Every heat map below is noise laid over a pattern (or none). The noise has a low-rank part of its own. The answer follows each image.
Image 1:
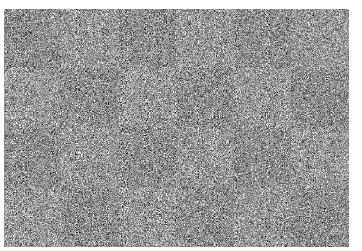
a checkerboard
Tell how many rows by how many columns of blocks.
4 by 6
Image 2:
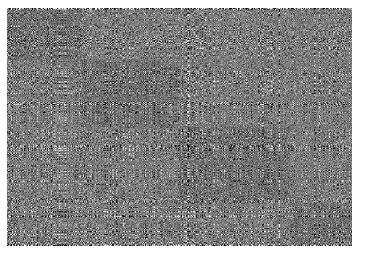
blocks along the diagonal
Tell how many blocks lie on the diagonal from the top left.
4
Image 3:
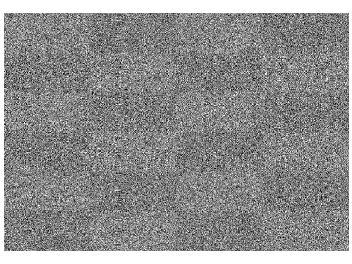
a checkerboard
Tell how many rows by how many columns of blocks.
6 by 4
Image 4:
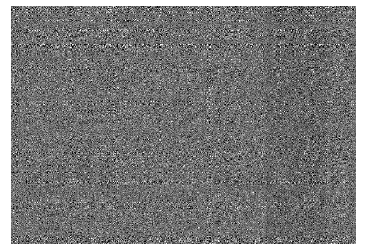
one band of columns
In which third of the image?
right
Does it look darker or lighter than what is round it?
darker
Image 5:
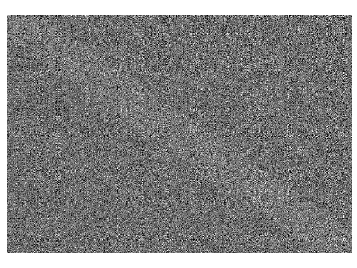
a diagonal band
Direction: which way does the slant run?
top left to bottom right
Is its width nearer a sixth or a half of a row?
a sixth
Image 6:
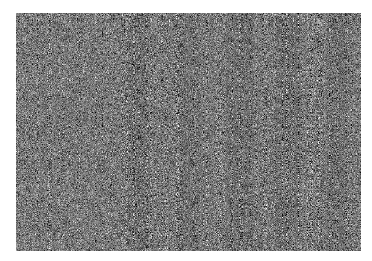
bands of columns
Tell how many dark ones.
5
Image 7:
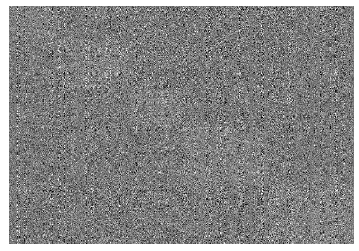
blocks along the diagonal
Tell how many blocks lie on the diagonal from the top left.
5
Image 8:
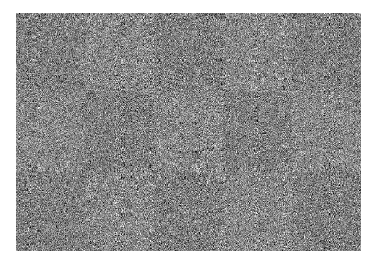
a checkerboard
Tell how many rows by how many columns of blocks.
3 by 5
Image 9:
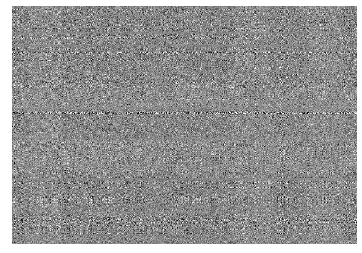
bands of rows crossing bands of columns
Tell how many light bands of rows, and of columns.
2 and 3
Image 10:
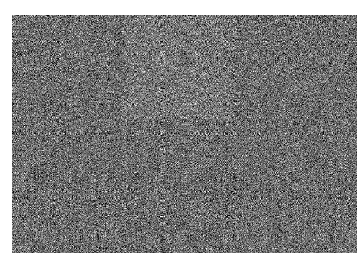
one block
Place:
top middle
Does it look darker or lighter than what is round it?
lighter
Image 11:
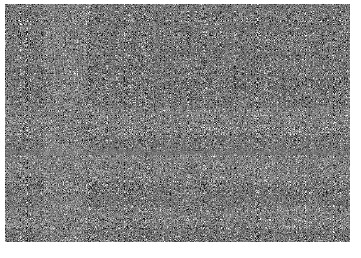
bands of rows crossing bands of columns
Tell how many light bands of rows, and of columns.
3 and 1
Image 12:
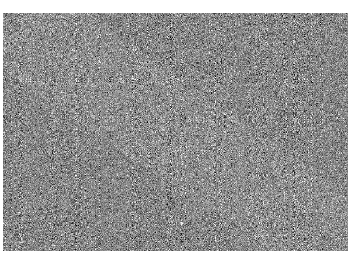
a diagonal band
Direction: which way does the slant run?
top left to bottom right
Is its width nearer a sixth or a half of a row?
a half
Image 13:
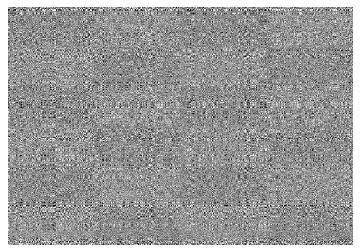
a checkerboard
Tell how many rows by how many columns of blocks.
6 by 4
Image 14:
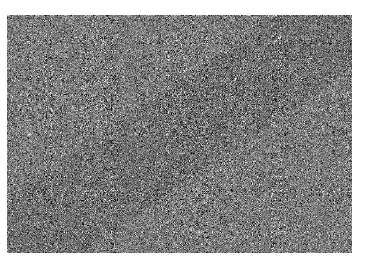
a diagonal band
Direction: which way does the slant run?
bottom left to top right
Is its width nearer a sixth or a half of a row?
a half
